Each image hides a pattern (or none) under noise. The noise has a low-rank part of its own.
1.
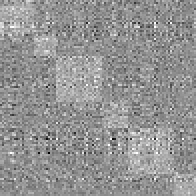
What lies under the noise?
blocks along the diagonal
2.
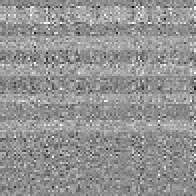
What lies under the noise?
bands of rows
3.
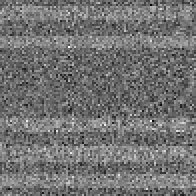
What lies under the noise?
bands of rows
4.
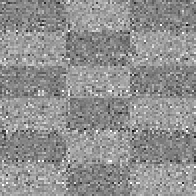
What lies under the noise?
a checkerboard
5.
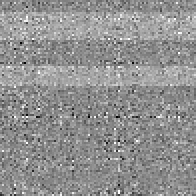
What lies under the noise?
bands of rows
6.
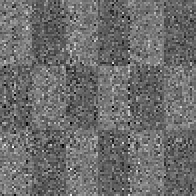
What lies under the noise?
a checkerboard
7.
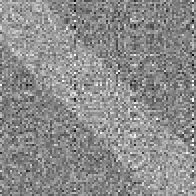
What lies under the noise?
a diagonal band
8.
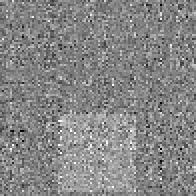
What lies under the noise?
one block
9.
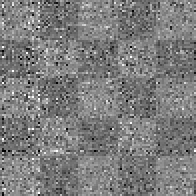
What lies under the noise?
a checkerboard
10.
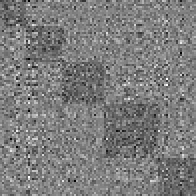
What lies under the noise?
blocks along the diagonal
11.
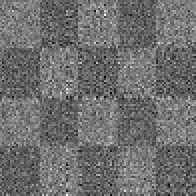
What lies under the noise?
a checkerboard
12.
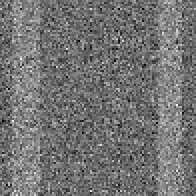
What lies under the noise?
bands of columns
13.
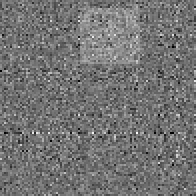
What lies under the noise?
one block
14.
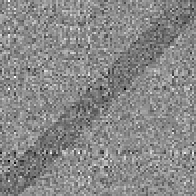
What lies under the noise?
a diagonal band
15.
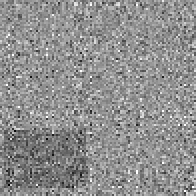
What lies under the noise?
one block
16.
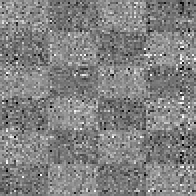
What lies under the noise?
a checkerboard
